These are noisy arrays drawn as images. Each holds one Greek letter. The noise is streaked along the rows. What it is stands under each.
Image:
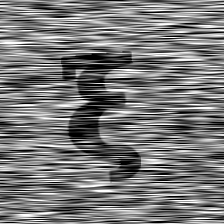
dark xi
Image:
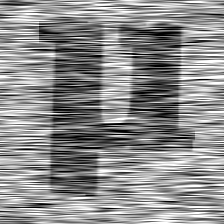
dark mu
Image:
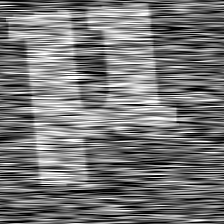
light mu
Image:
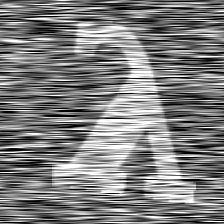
light lambda
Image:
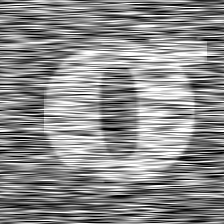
light sigma
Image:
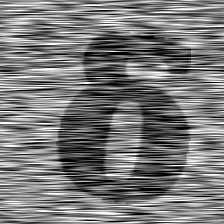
dark delta
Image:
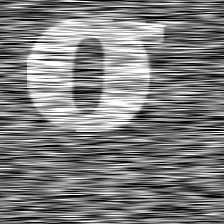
light sigma
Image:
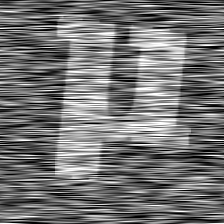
light mu
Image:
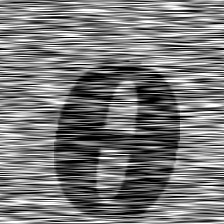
dark theta
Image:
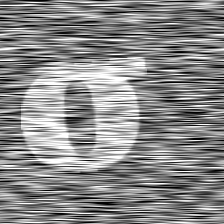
light sigma
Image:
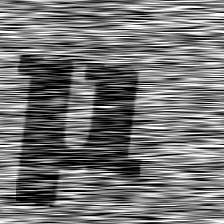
dark mu
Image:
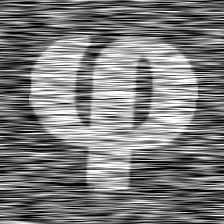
light phi
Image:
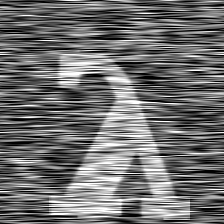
light lambda
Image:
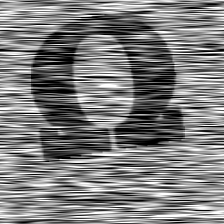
dark omega
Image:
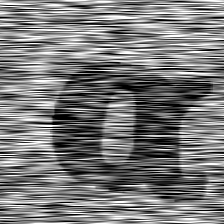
dark alpha
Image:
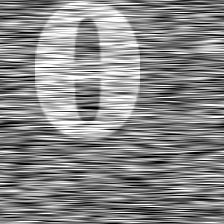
light theta
